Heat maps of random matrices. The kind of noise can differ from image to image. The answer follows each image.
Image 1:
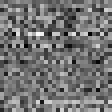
rows of uneven size
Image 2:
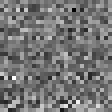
rows of uneven size
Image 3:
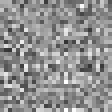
low rank plus noise
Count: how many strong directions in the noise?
three or four
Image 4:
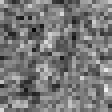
blotchy
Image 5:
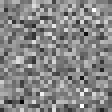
low rank plus noise
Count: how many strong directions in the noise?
two
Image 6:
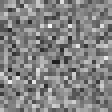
independent entries
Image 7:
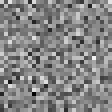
low rank plus noise
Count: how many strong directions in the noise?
one
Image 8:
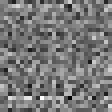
low rank plus noise
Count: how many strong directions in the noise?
one
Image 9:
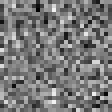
low rank plus noise
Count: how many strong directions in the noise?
three or four
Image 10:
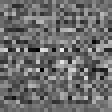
rows of uneven size
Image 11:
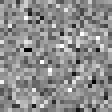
heavy tails
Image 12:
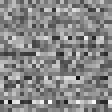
rows of uneven size
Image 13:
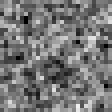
blotchy
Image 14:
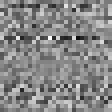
rows of uneven size
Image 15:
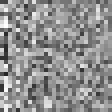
columns of uneven size
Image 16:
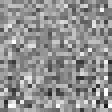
low rank plus noise
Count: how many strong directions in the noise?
one
